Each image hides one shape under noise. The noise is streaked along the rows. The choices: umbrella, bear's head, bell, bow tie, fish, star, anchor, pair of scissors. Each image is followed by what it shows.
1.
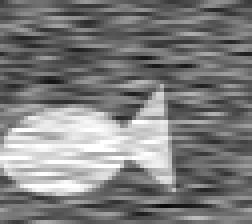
fish
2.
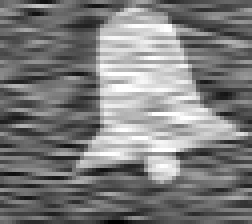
bell
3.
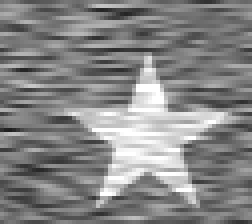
star
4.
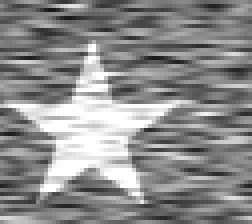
star
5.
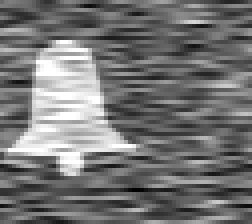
bell
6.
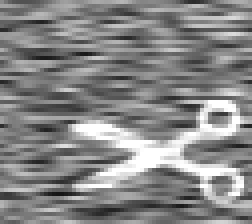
pair of scissors
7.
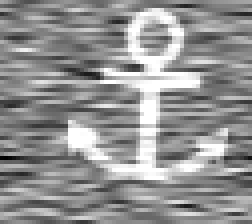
anchor
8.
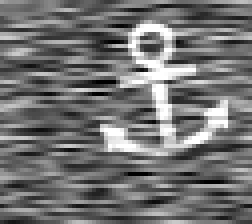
anchor
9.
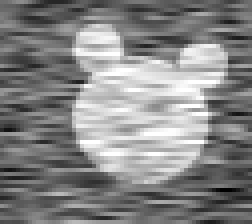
bear's head
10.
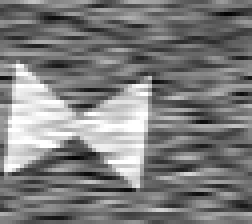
bow tie
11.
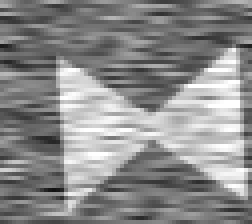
bow tie
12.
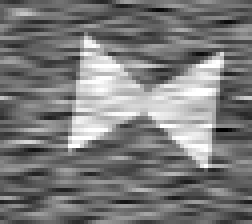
bow tie
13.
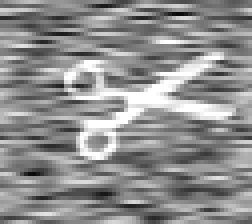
pair of scissors
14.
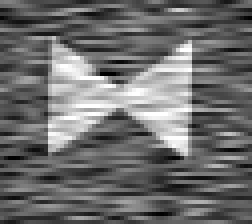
bow tie
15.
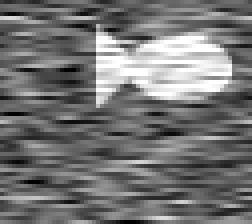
fish
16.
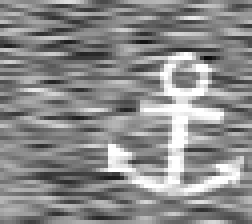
anchor
